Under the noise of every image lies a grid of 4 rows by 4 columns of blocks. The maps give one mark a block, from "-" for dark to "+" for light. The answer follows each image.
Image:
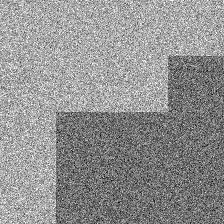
+ + + +
+ + + -
+ - - -
+ - - -
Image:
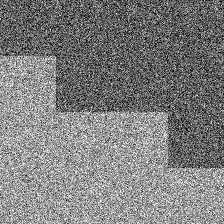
- - - -
+ - - -
+ + + -
+ + + +
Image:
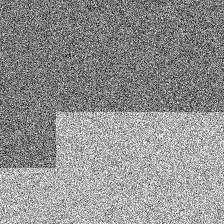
- - - -
- - - -
- + + +
+ + + +
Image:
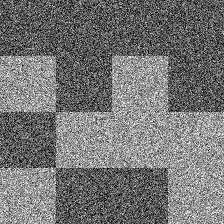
- - - -
+ - + -
- + + +
+ - - +
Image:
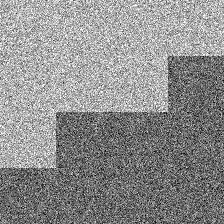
+ + + +
+ + + -
+ - - -
- - - -
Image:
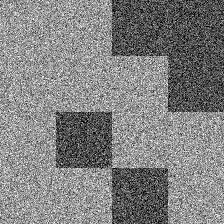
+ + - -
+ + + -
+ - + +
+ + - +
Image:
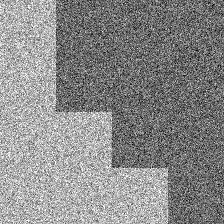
+ - - -
+ - - -
+ + - -
+ + + -
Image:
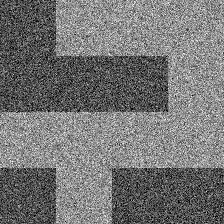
- + + +
- - - +
+ + + +
- + - -
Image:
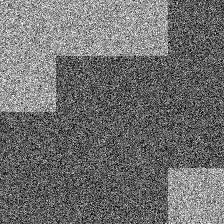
+ + + -
+ - - -
- - - -
- - - +
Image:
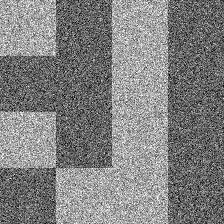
+ - + -
- - + -
+ - + -
- + + -
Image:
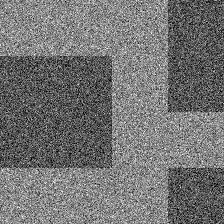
+ + + -
- - + -
- - + +
+ + + -
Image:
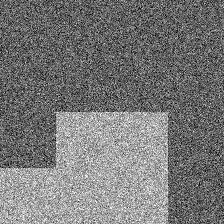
- - - -
- - - -
- + + -
+ + + -
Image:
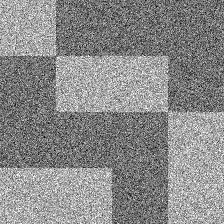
+ - - -
- + + -
- - - +
+ + - +
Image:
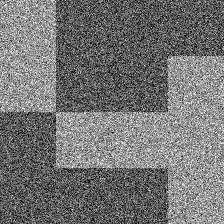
+ - - -
+ - - +
- + + +
- - - +
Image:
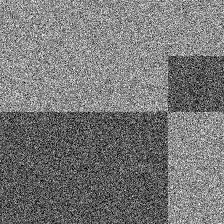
+ + + +
+ + + -
- - - +
- - - +
